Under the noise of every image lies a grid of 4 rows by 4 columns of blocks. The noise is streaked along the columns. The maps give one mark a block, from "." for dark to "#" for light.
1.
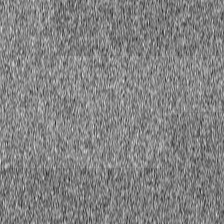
# . . .
# # # #
# # # .
. . . .
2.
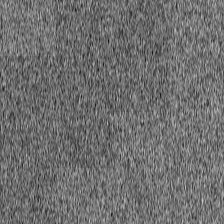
# . . #
. . . #
. . # #
. # # #
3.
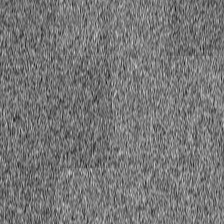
. # # .
. . # #
. . # #
. # # #
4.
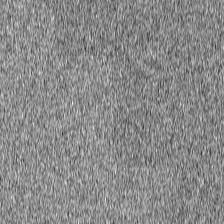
# . . .
# # . .
# # . .
# # # .
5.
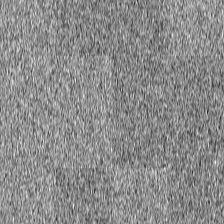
# . . #
# # . .
# # . .
# . # .
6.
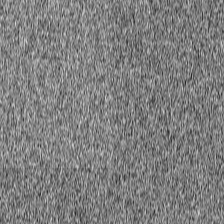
# # . .
# # . .
# # . .
. . . .
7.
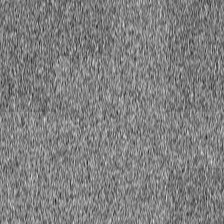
. . # .
. # # .
# # # #
# # # .
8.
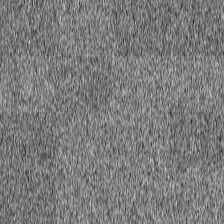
. # . .
# . # #
. # # .
. # # #
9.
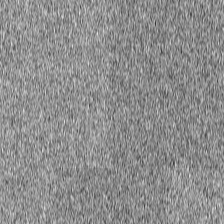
# # . .
# # . .
# # . .
# . . #
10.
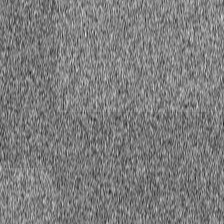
. # # #
. # # #
. . . .
# . . .
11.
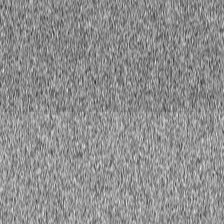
. . . .
. . . .
# # # #
# # # #
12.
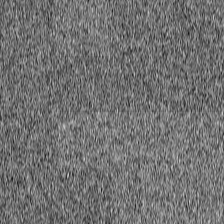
. # . .
. . . .
. # # #
. . # #
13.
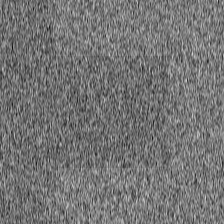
. # # #
. . . #
. . . #
. # # #
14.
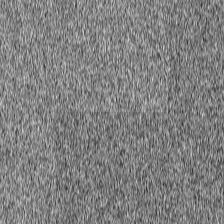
# # # .
# # # .
# . . .
# . . .
